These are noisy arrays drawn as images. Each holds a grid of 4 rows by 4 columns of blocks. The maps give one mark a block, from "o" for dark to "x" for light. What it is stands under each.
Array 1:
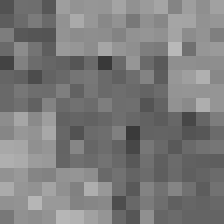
o x x x
o o o x
x o o o
x x o o
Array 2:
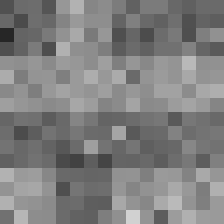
o x o o
x x x x
o o o o
x o x x
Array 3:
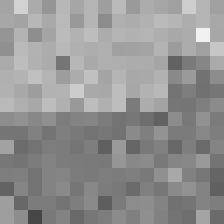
x x x x
x x x o
o o o o
o o o o
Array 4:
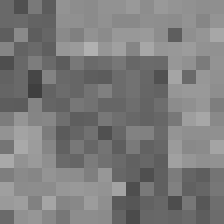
o x x x
o o o x
x o o x
x x o o
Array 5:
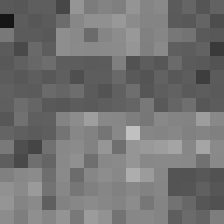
o x x o
o o o o
o x x x
x x x o
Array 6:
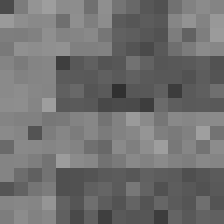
x x o x
x o o o
x x x x
x o o o
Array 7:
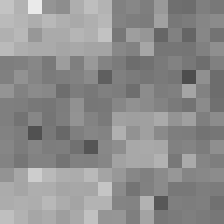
x x o o
o o o o
o o x o
x x o o
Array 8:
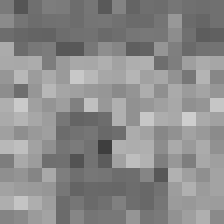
o o o o
x x x x
x o x x
x o o x
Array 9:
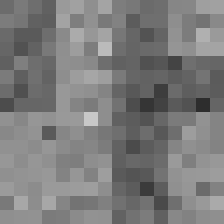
o x o x
o x o o
x x o x
x x o x
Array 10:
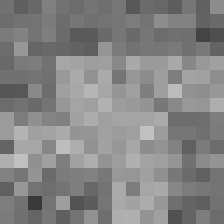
o o o o
o x x x
x x x o
o o x o
